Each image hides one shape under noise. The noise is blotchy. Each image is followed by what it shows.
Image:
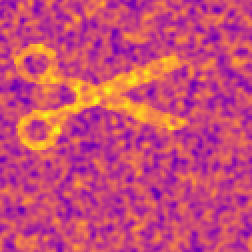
pair of scissors
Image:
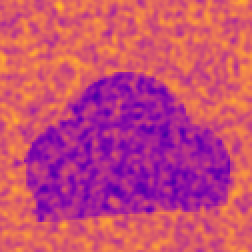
cloud
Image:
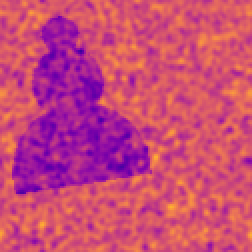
chess pawn
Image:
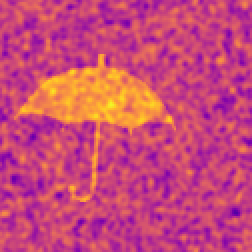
umbrella
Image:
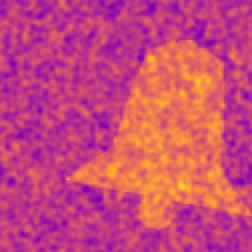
bell
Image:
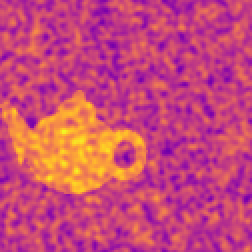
teapot
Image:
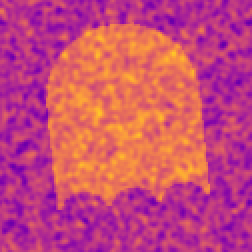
ghost
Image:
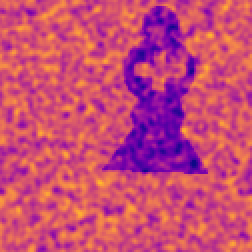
chess bishop
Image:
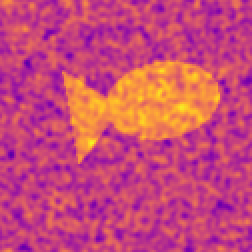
fish
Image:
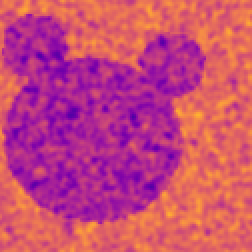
bear's head
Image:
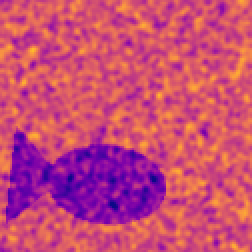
fish
